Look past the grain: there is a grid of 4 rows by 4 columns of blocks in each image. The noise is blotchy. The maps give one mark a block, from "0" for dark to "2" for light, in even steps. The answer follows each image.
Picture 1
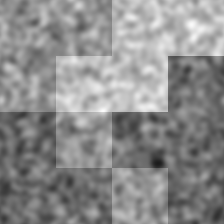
1 1 2 2
1 2 2 0
0 1 0 0
0 0 1 0
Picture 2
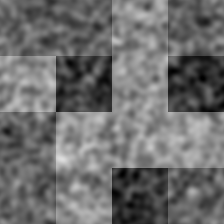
1 1 2 1
2 0 2 0
1 2 2 2
1 2 0 1
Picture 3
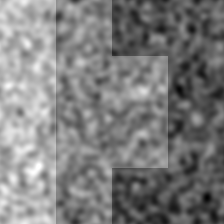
2 1 0 0
2 1 1 0
2 1 1 0
2 1 0 0
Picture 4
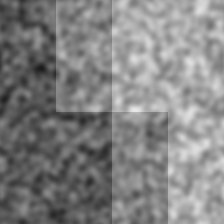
0 1 2 2
0 1 2 2
0 0 1 2
0 0 1 2
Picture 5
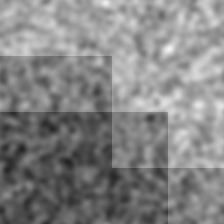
2 2 2 2
1 1 2 2
0 0 1 2
0 0 0 1
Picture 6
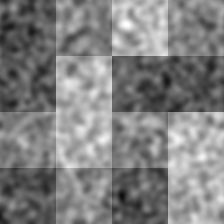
0 1 2 1
0 2 0 0
1 2 1 2
0 1 0 2
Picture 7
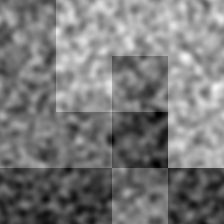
1 2 2 2
1 2 1 2
1 1 0 2
0 0 1 0
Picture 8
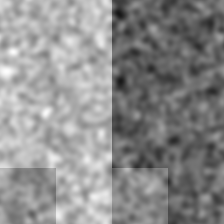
2 2 0 0
2 2 0 0
2 2 0 0
1 2 1 0
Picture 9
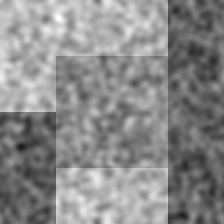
2 2 2 0
2 1 1 0
0 1 1 0
0 2 2 0
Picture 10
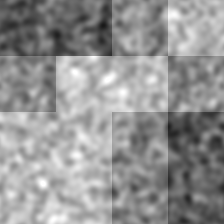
0 0 1 2
1 2 2 1
2 2 1 0
2 2 1 0
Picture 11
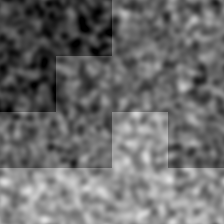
0 0 1 1
0 1 1 1
1 1 2 1
2 2 2 2
